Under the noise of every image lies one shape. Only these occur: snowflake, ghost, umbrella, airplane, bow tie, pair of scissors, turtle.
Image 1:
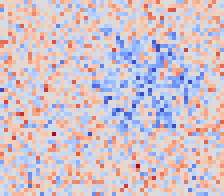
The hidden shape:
snowflake
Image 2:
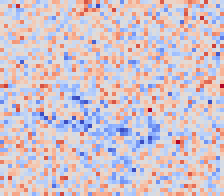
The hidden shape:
pair of scissors
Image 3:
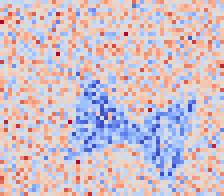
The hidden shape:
bow tie
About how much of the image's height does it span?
two thirds
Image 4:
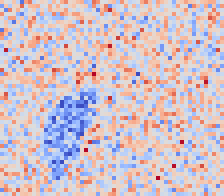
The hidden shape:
umbrella
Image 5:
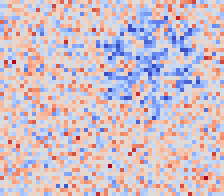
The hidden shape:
snowflake
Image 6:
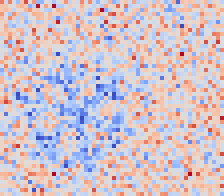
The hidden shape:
snowflake
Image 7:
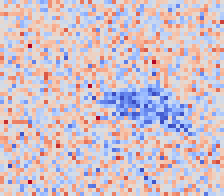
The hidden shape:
umbrella
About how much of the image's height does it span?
half
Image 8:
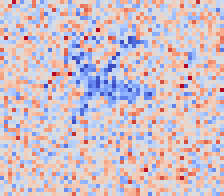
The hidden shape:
airplane
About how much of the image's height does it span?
half
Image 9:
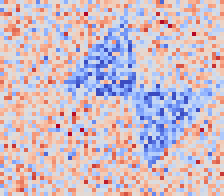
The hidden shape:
bow tie
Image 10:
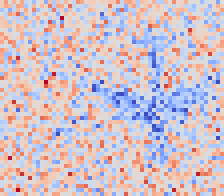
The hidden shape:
airplane
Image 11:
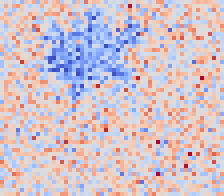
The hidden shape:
turtle
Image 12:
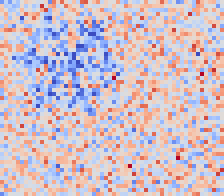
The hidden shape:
snowflake
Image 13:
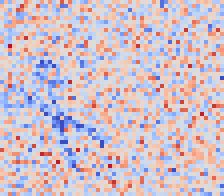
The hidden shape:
pair of scissors
